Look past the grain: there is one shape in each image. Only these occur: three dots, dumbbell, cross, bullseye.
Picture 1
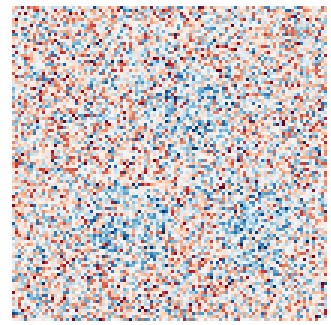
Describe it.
blue three dots
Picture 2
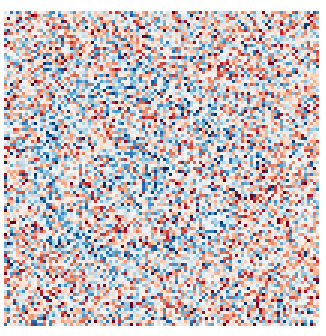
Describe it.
blue bullseye
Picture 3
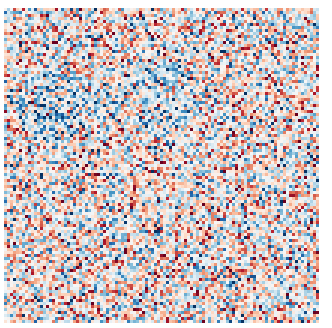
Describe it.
blue dumbbell
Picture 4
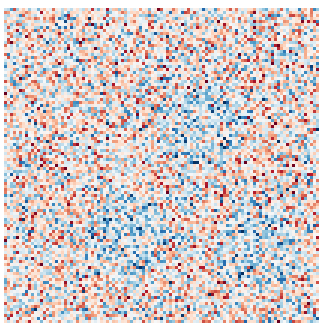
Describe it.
blue three dots
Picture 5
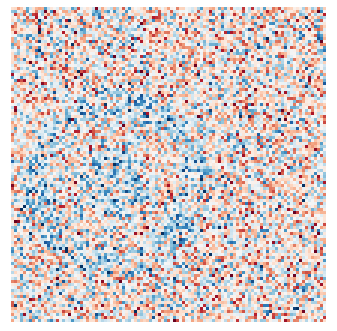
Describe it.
blue bullseye
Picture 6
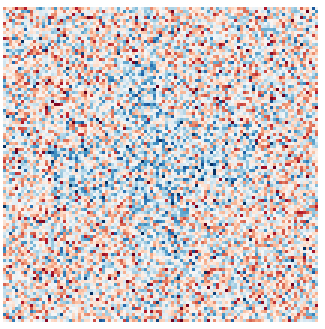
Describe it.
blue cross
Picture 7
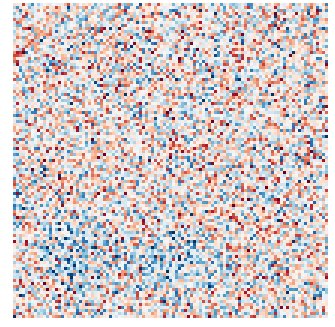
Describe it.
blue dumbbell
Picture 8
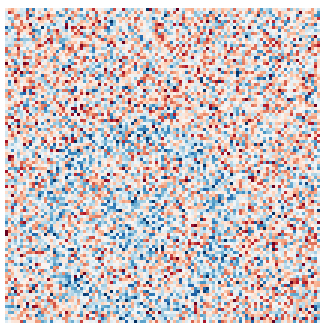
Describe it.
blue bullseye
